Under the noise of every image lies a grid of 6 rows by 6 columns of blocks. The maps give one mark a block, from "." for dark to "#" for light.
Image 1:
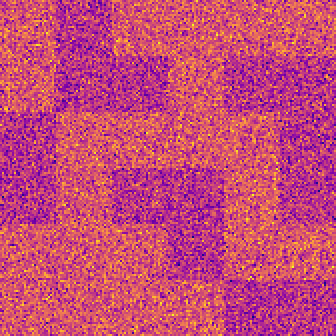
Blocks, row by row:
# . # # # #
# . . # . .
. # # # # .
. # . . # .
# # # . # #
# # # # . .
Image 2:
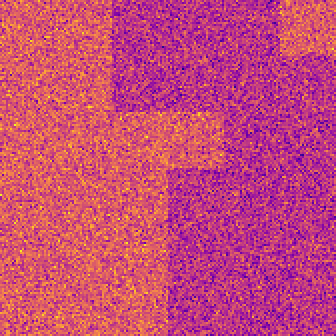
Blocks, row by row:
# # . . . #
# # . . . .
# # # # . .
# # # . . .
# # # . . .
# # # . . .
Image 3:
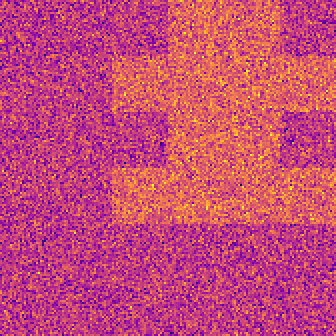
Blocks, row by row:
. . . # # .
. . # # # #
. . . # # .
. . # # # #
. . . . . .
. . . . . .
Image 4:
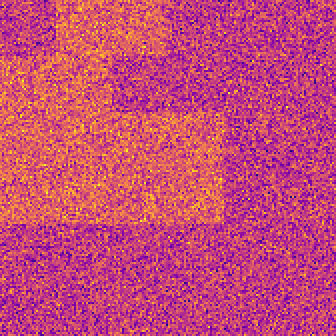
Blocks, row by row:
. # # . . .
# # . . . .
# # # # . .
# # # # . .
. . . . . .
. . . . . .
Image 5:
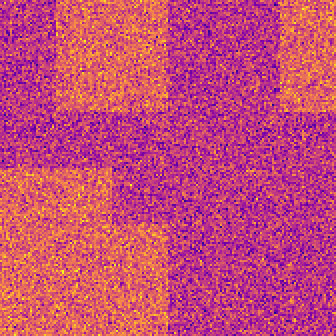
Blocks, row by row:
. # # . . #
. # # . . #
. . . . . .
# # . . . .
# # # . . .
# # # . . .
